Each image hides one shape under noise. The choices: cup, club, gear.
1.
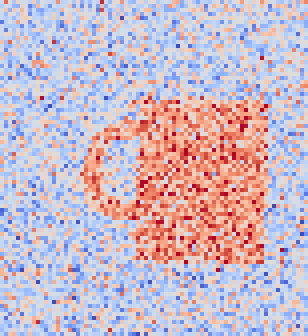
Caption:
red cup
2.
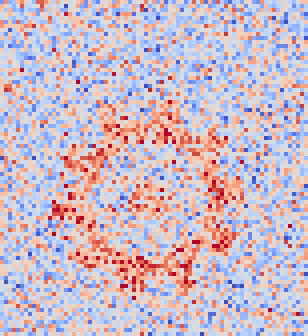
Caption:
red gear
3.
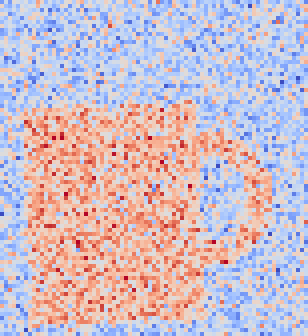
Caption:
red cup
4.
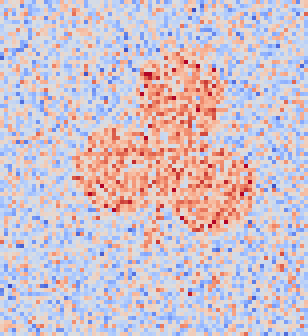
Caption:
red club
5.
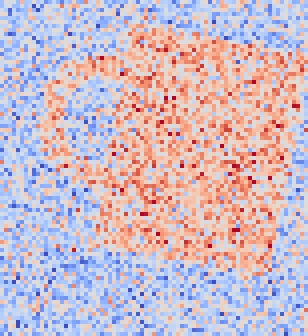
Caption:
red cup
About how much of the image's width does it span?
nearly all
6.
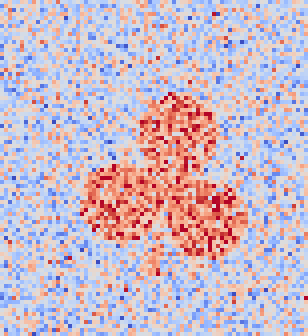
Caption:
red club
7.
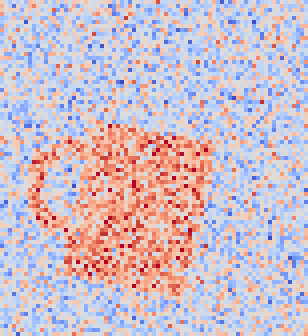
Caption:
red cup
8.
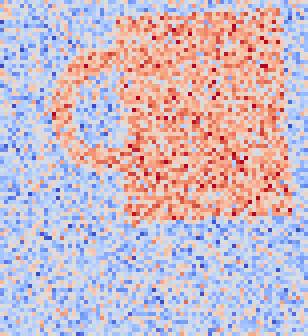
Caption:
red cup
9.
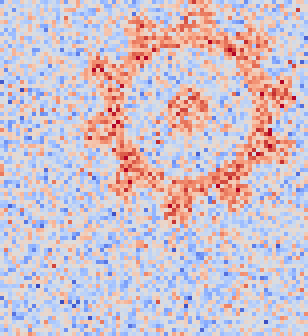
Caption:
red gear
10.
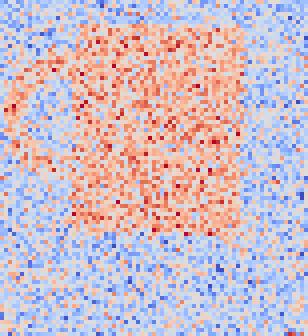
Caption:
red cup
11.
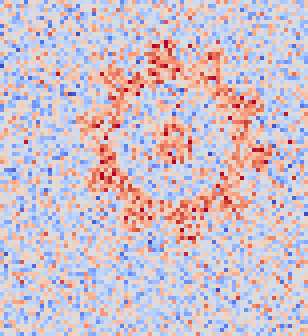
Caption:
red gear
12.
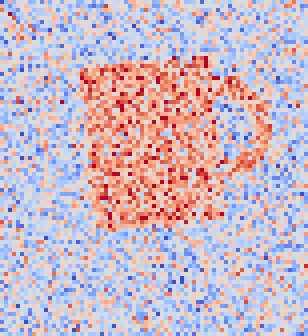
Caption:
red cup
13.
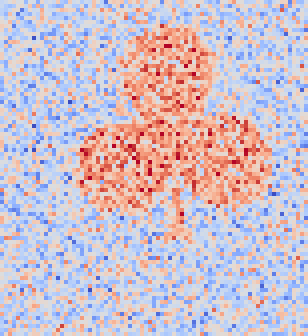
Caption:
red club
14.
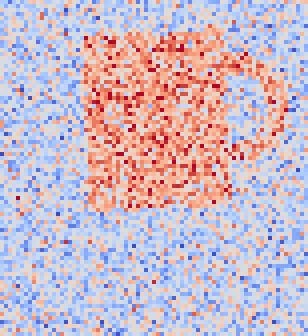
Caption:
red cup
